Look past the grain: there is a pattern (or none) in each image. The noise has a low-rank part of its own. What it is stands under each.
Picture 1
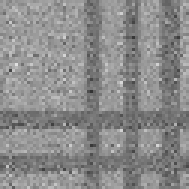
bands of rows crossing bands of columns
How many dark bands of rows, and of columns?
2 and 3
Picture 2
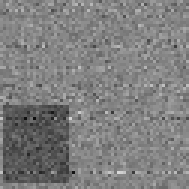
one block
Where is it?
bottom left
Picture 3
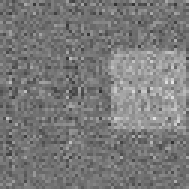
one block
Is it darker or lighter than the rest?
lighter
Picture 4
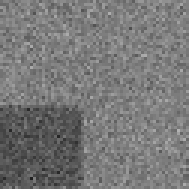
one block
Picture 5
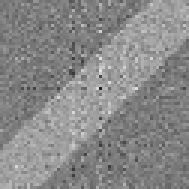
a diagonal band
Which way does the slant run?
bottom left to top right
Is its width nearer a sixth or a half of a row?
a half
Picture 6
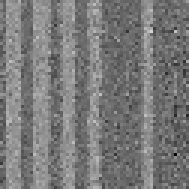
bands of columns
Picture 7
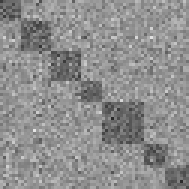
blocks along the diagonal
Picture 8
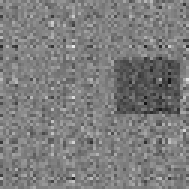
one block
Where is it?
middle right
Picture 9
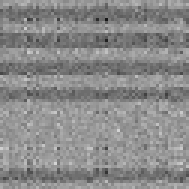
bands of rows
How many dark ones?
5
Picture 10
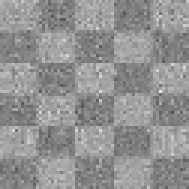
a checkerboard
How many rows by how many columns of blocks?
6 by 5
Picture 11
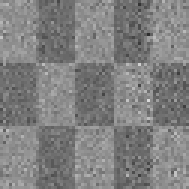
a checkerboard
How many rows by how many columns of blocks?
3 by 5
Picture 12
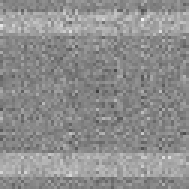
bands of rows
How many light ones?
2
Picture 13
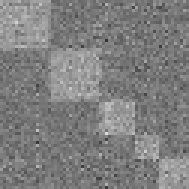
blocks along the diagonal
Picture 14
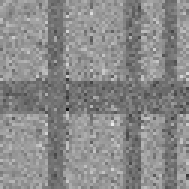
bands of rows crossing bands of columns
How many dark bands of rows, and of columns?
1 and 3
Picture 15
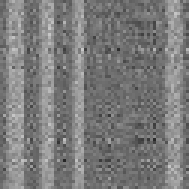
bands of columns
